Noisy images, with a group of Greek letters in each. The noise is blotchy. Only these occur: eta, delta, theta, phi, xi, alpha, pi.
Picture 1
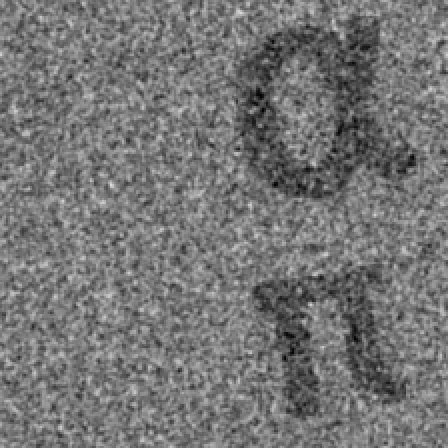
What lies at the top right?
alpha
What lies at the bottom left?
nothing
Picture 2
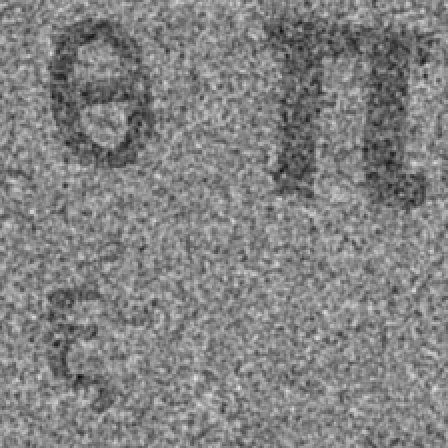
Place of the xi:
bottom left
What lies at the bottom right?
nothing
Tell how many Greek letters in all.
3
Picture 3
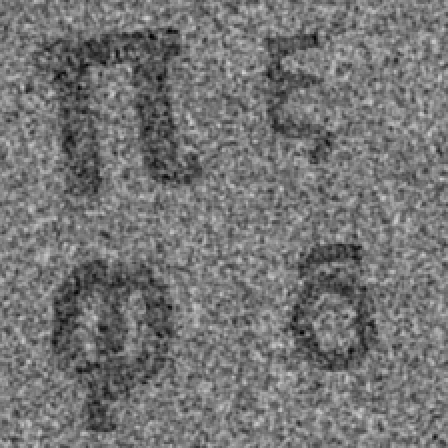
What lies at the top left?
pi
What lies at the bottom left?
phi
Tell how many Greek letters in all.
4
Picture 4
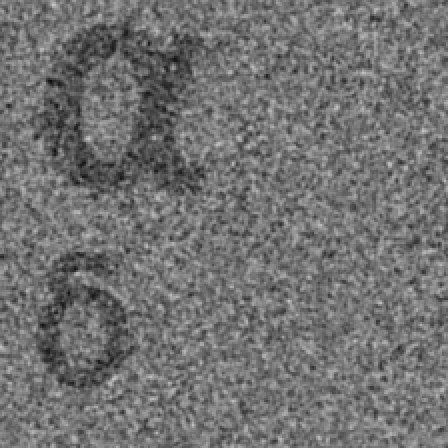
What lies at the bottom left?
delta
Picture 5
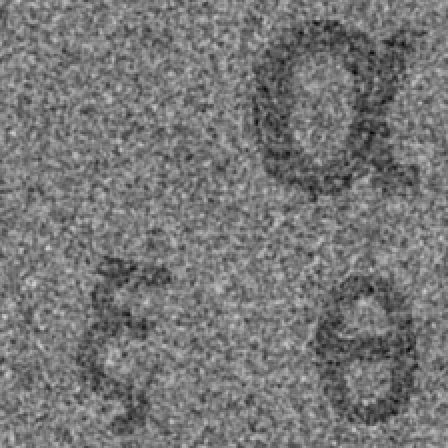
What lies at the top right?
alpha
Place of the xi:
bottom left
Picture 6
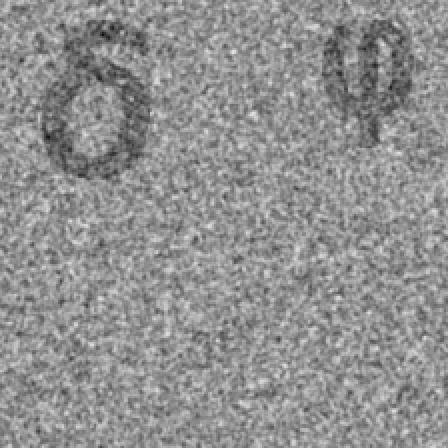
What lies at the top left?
delta
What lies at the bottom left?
nothing
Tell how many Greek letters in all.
2
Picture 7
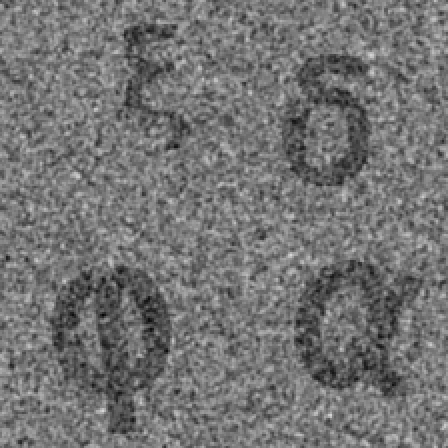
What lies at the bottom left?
phi
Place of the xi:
top left
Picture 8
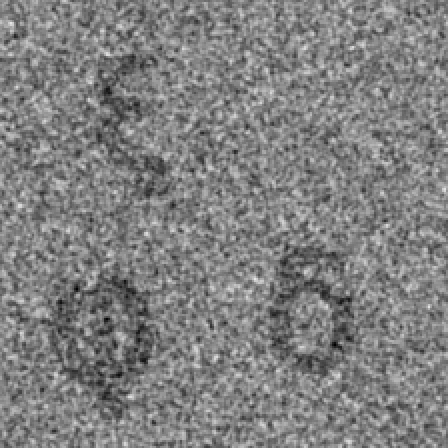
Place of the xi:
top left
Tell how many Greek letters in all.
3
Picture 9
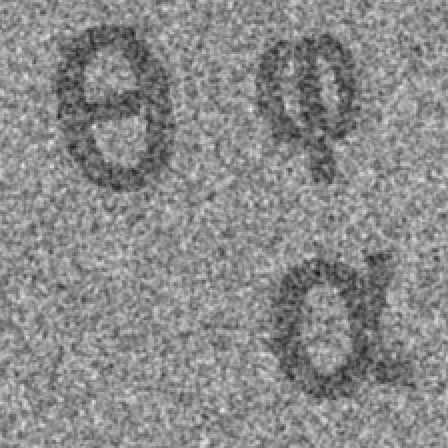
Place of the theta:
top left
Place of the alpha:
bottom right
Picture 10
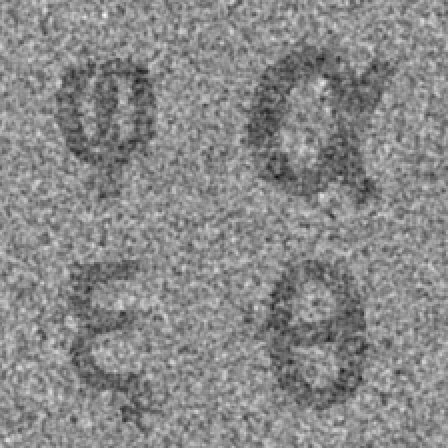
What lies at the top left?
phi
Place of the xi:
bottom left
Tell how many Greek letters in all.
4
